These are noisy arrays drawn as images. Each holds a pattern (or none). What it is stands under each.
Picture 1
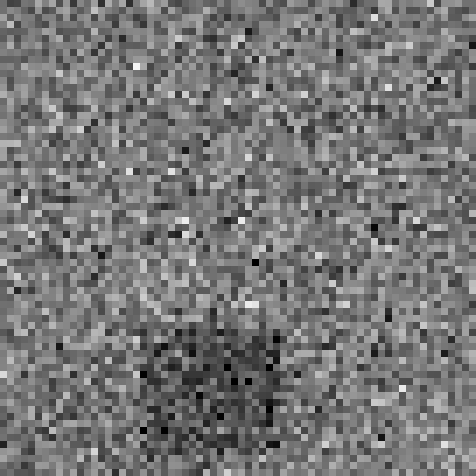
one block
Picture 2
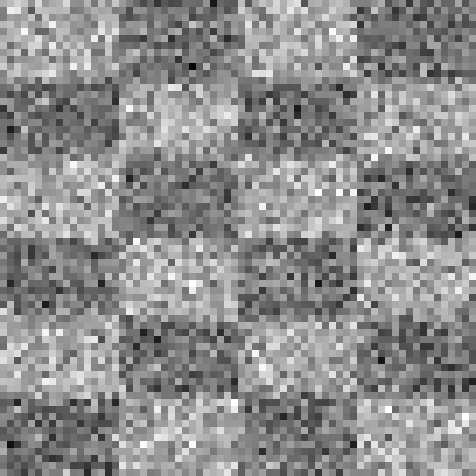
a checkerboard
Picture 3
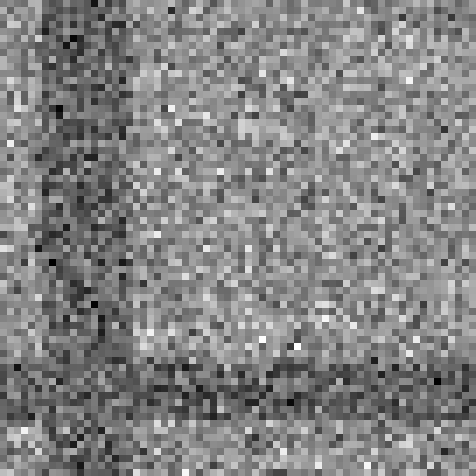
bands of rows crossing bands of columns
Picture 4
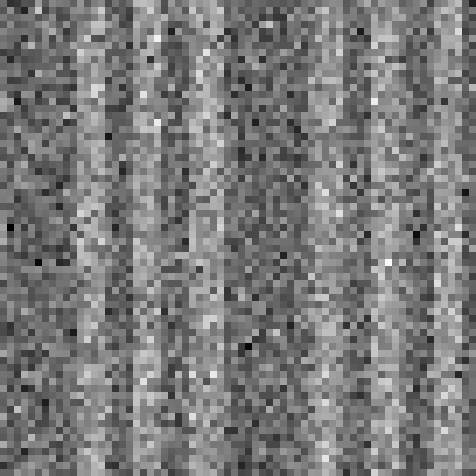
bands of columns
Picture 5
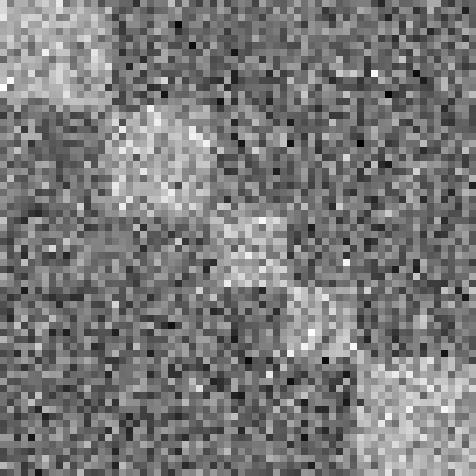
blocks along the diagonal
